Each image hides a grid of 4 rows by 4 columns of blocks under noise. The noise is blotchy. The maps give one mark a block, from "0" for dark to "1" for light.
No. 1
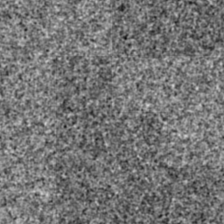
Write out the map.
1 1 0 0
1 0 1 1
1 0 0 1
1 0 0 0
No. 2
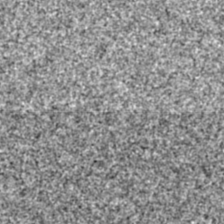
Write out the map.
1 1 1 1
1 1 1 1
0 0 0 0
0 0 0 0
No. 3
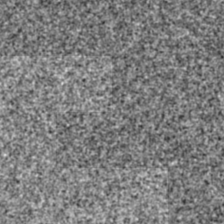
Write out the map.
0 0 0 0
1 1 0 0
1 0 0 0
1 1 1 0
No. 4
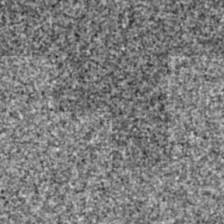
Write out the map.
0 0 0 0
1 0 0 1
1 1 0 1
1 1 1 1
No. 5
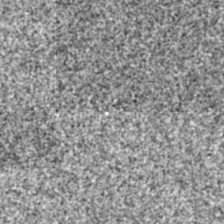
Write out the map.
1 0 0 0
1 0 0 0
0 1 1 1
1 1 1 1
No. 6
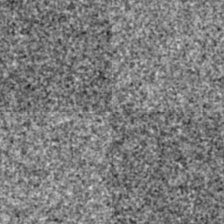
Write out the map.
0 0 1 1
0 0 1 1
1 1 0 0
1 1 0 0
